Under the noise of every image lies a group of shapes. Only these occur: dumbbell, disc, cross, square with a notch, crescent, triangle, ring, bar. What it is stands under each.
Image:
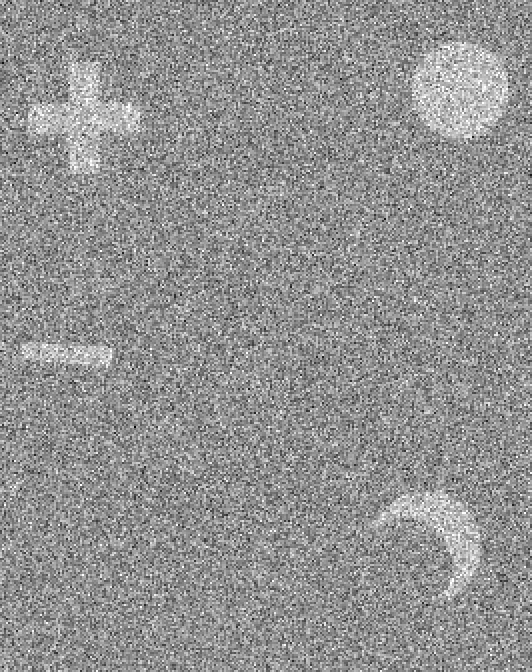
top left: cross; top right: disc; middle left: bar; bottom right: crescent
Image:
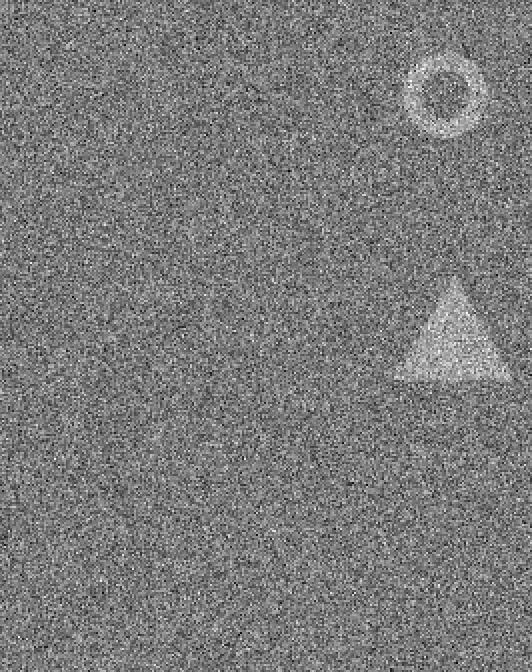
top right: ring; middle right: triangle
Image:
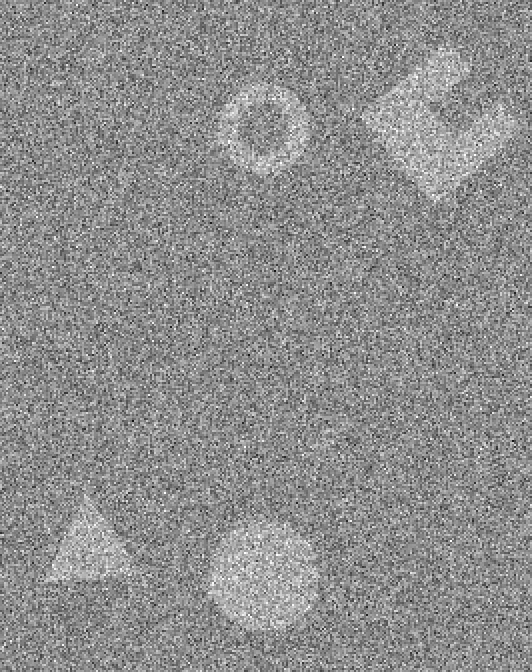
top middle: ring; top right: square with a notch; bottom left: triangle; bottom middle: disc
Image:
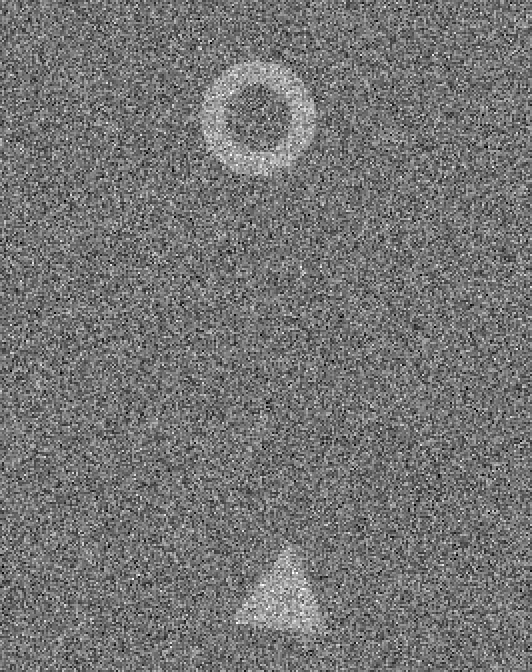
top middle: ring; bottom middle: triangle
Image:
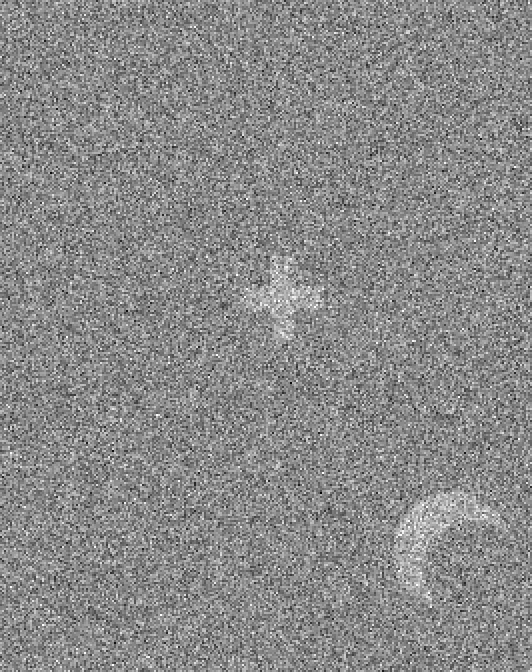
centre: cross; bottom right: crescent
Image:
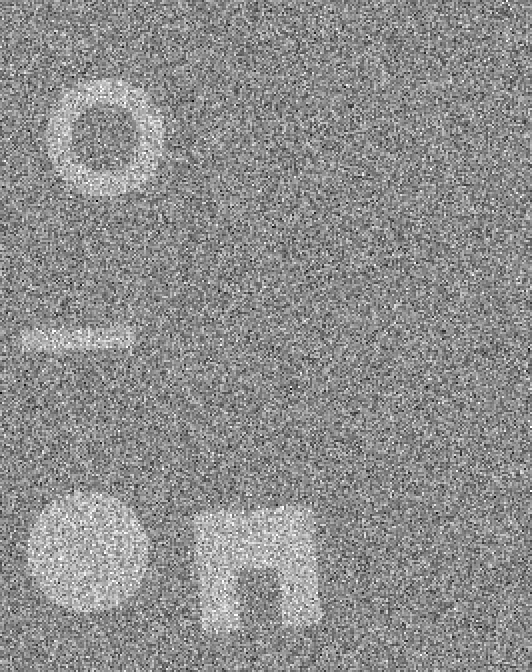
top left: ring; middle left: bar; bottom left: disc; bottom middle: square with a notch
